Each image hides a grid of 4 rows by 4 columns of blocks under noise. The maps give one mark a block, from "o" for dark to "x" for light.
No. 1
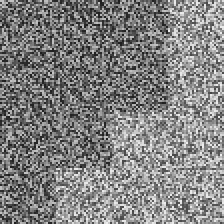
o o o x
o o o x
o o x x
o x x x
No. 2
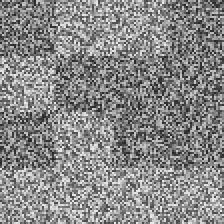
o x x o
x o o o
o x o o
x x x x
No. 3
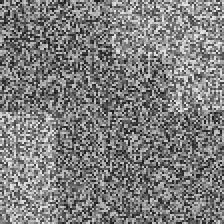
o o x x
o o o x
x o o o
x o o o
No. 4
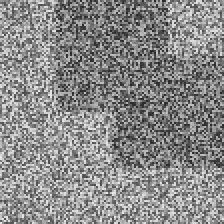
x o o x
x o o o
x x o o
x x x x
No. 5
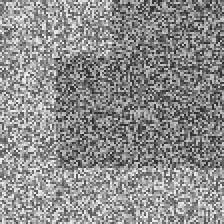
x x o o
x o o o
x o o o
x x x x
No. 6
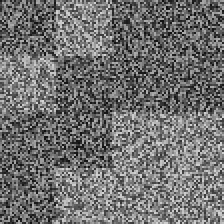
o x o o
x o o o
o o x x
o x x x
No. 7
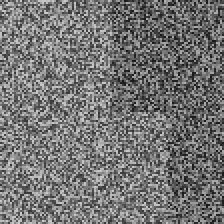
x x o o
x x o o
x x x o
x x x o
